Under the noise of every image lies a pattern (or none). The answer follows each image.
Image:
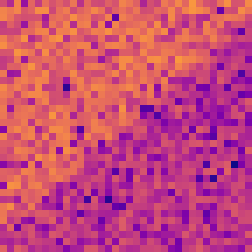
a sharp edge
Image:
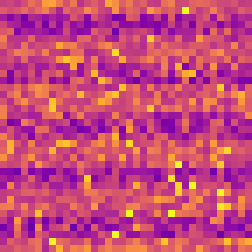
horizontal stripes
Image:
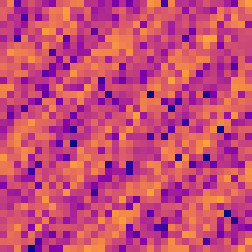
diagonal stripes
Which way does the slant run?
bottom left to top right
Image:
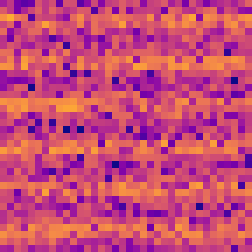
horizontal stripes
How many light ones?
6
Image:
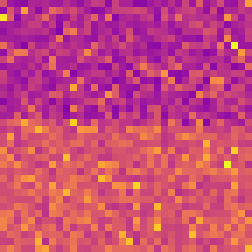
a sharp edge
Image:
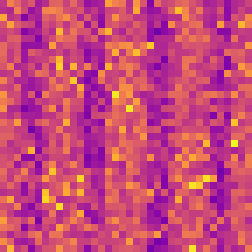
vertical stripes
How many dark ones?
4
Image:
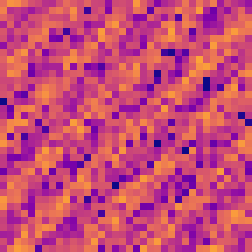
diagonal stripes
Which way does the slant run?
bottom left to top right
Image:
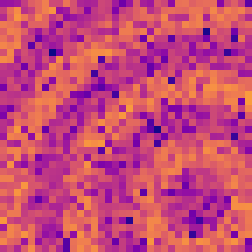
rings round one point
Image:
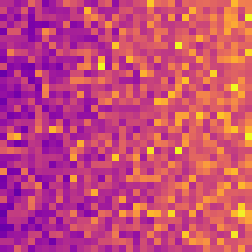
a smooth slope
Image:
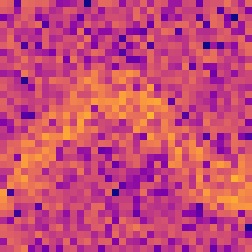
a wavy band
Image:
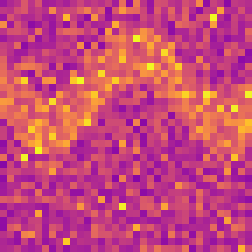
a wavy band
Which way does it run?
left to right
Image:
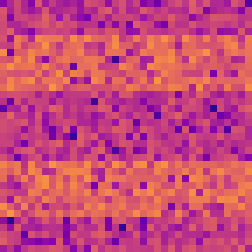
horizontal stripes
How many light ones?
2
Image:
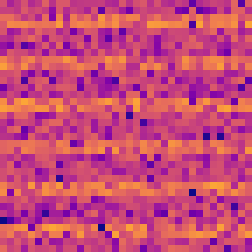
horizontal stripes
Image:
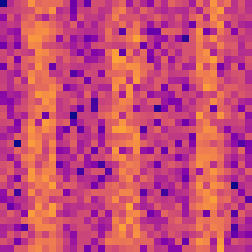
vertical stripes
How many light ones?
3
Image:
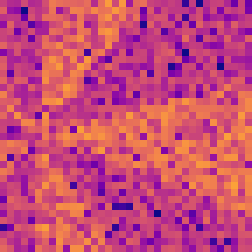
spokes from one point
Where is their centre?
middle left
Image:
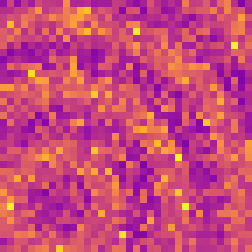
rings round one point
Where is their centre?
bottom left
